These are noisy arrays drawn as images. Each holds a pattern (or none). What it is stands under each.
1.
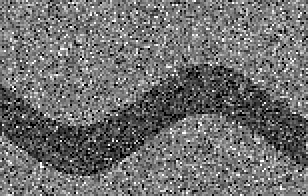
a wavy band
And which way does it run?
left to right
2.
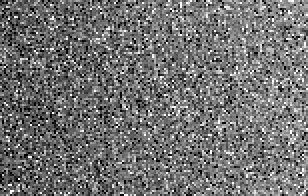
a smooth slope
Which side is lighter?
right
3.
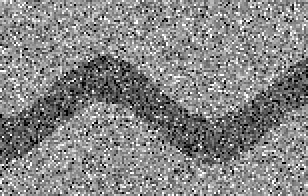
a wavy band
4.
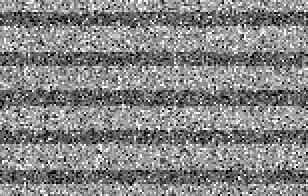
horizontal stripes
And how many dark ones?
5
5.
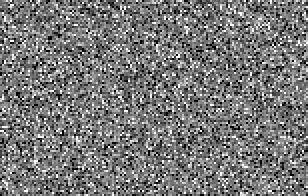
only noise
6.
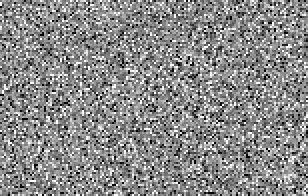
only noise
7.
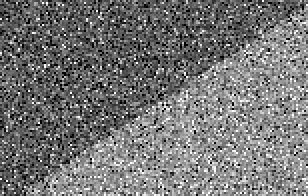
a sharp edge
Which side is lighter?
bottom right
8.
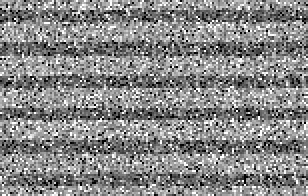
horizontal stripes
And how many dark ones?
6
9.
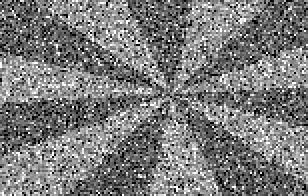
spokes from one point
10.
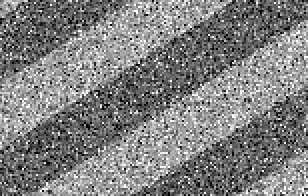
diagonal stripes
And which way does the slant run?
bottom left to top right
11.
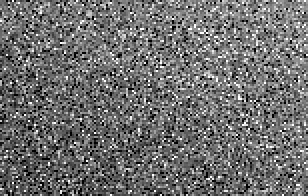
a smooth slope
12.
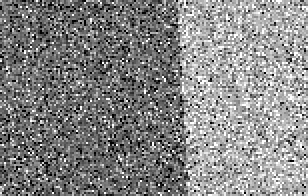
a sharp edge
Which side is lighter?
right
